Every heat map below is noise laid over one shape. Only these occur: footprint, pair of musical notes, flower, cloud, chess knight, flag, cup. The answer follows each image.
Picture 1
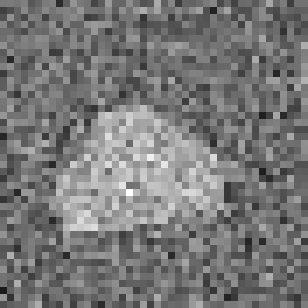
cloud
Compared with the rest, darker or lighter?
lighter
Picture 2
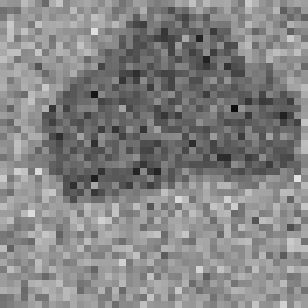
cloud
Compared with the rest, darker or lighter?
darker
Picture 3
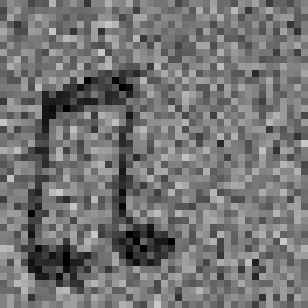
pair of musical notes
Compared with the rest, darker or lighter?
darker
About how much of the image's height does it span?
two thirds
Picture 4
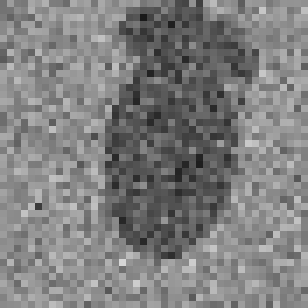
footprint
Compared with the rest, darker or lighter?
darker
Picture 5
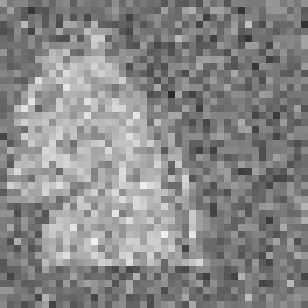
chess knight
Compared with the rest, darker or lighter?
lighter
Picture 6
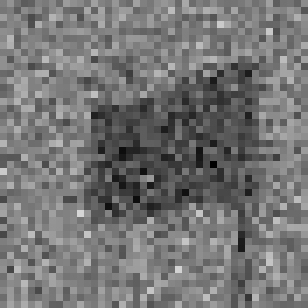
flag
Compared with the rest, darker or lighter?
darker
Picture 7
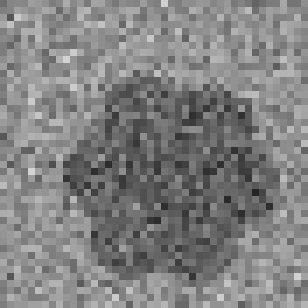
flower
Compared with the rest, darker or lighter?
darker
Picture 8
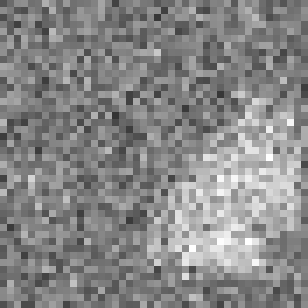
chess knight
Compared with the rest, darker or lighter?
lighter
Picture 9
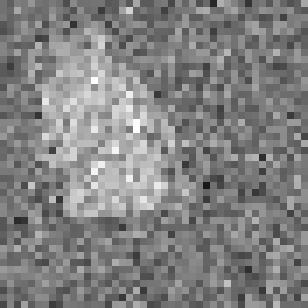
chess knight
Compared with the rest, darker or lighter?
lighter
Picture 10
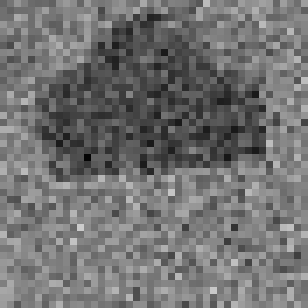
cloud
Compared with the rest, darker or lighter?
darker
